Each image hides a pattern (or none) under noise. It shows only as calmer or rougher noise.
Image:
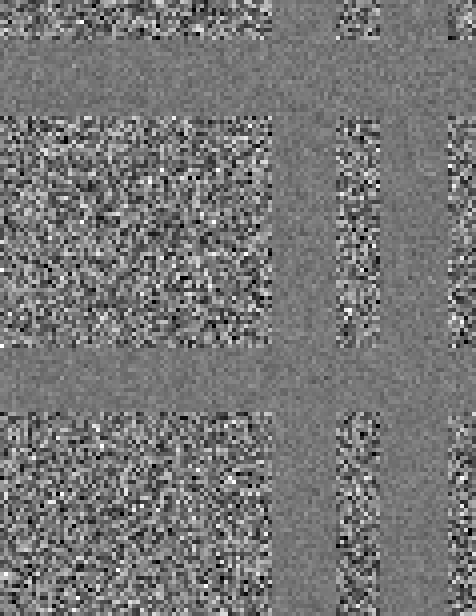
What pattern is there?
bands of rows crossing bands of columns
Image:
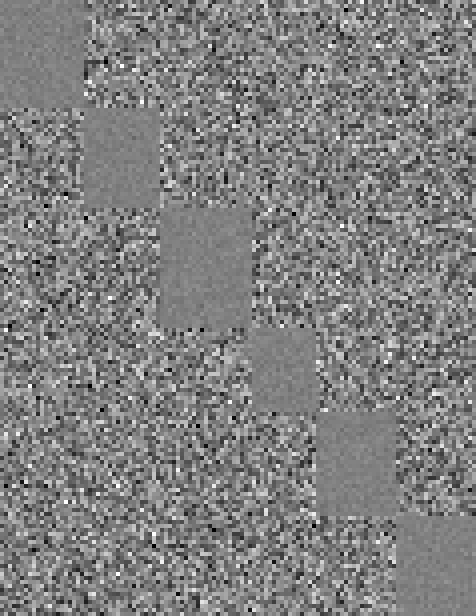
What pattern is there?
blocks along the diagonal
